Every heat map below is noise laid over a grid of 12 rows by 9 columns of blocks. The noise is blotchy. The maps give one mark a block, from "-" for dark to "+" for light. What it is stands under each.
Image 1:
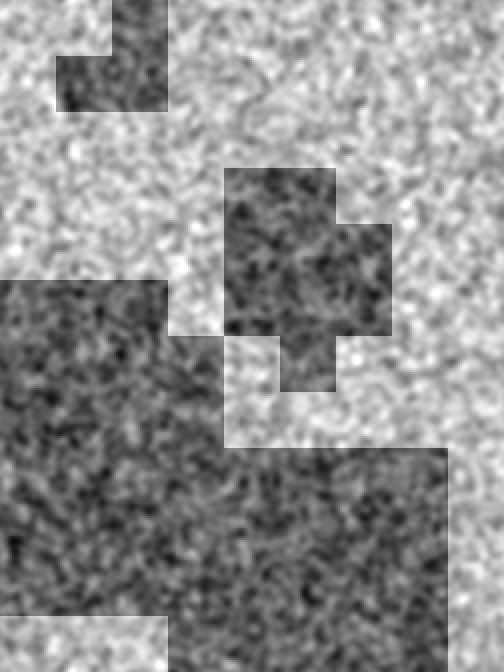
++-++++++
+--++++++
+++++++++
++++--+++
++++---++
---+---++
----+-+++
----+++++
--------+
--------+
--------+
+++-----+
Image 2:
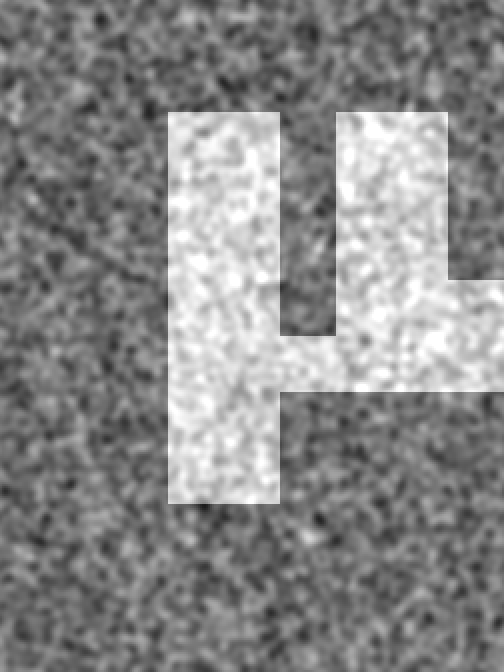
---------
---------
---++-++-
---++-++-
---++-++-
---++-+++
---++++++
---++----
---++----
---------
---------
---------
